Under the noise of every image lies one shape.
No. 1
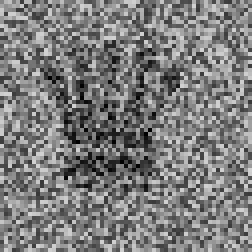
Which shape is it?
chess queen
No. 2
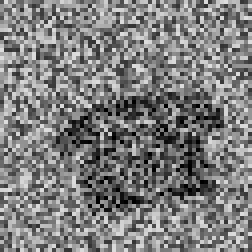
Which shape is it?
telephone
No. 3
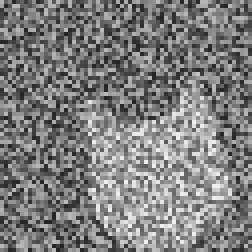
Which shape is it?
cat's head
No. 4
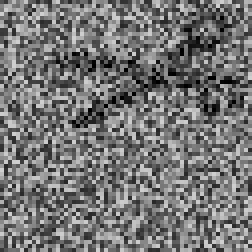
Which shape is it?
pair of scissors
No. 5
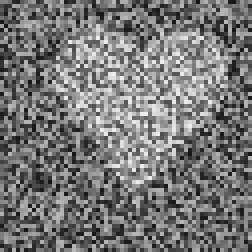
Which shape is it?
heart
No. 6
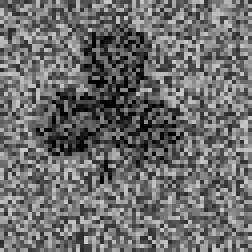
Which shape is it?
club
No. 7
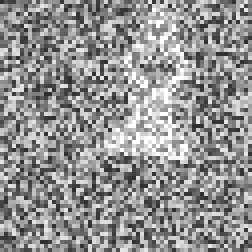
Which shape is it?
chess bishop
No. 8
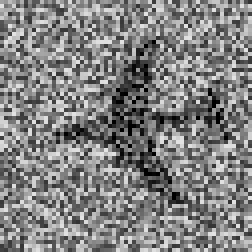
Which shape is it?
airplane
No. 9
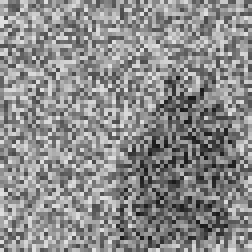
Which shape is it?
chess knight
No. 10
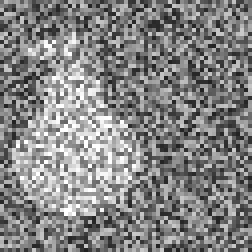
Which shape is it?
pear
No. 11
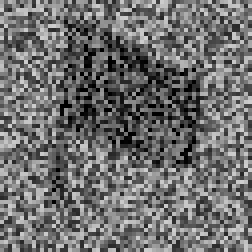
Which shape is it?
flag
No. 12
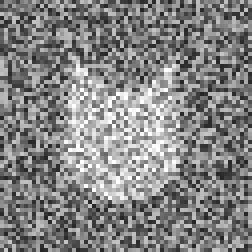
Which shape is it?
cat's head
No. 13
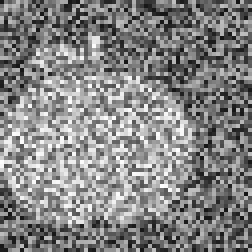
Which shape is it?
apple
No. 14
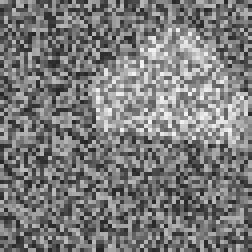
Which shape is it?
cloud
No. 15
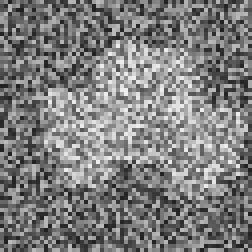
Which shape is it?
car
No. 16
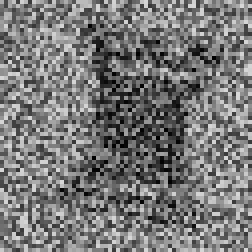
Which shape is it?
chess rook
